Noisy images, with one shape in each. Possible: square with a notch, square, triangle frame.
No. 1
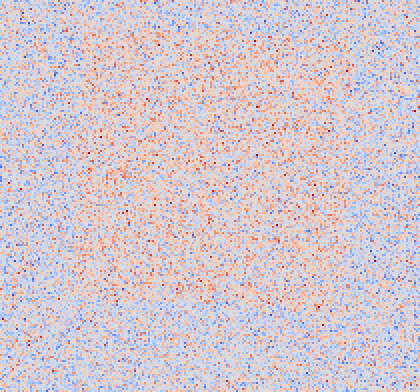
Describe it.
red square
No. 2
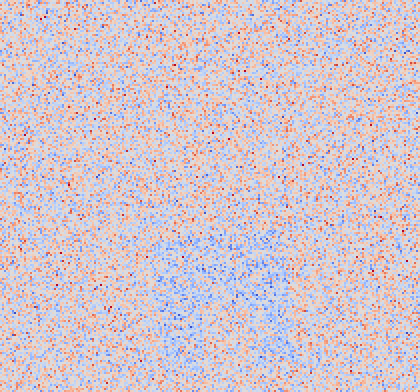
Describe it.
blue square with a notch, bottom middle
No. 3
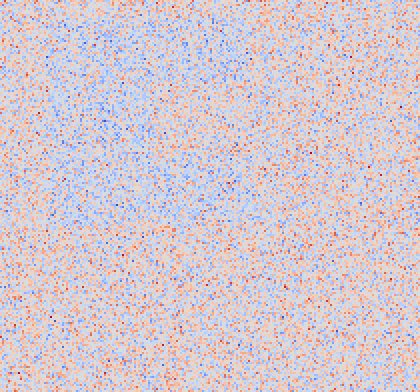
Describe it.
blue square with a notch
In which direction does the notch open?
right
